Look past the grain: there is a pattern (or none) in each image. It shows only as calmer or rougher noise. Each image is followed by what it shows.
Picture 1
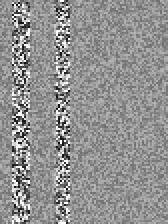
bands of columns
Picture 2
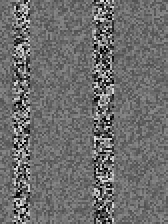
bands of columns
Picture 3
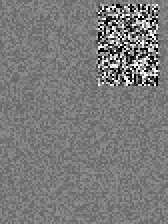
one block
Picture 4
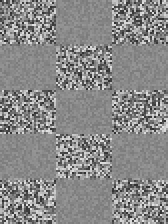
a checkerboard
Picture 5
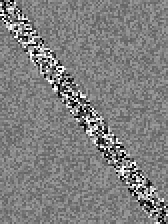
a diagonal band
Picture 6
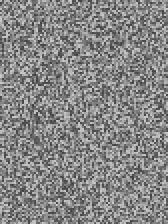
only noise
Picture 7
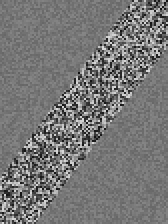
a diagonal band
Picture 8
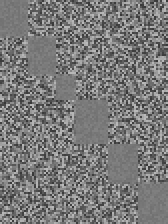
blocks along the diagonal
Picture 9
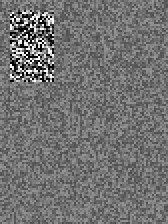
one block
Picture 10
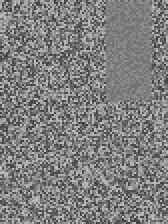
one block
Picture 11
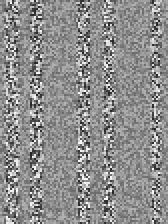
bands of columns
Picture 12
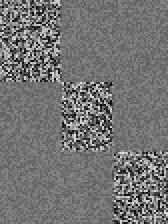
blocks along the diagonal
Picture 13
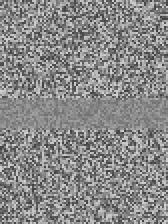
one band of rows
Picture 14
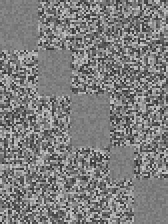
blocks along the diagonal
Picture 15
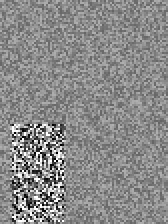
one block
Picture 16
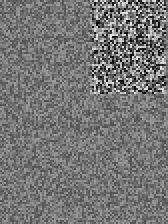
one block
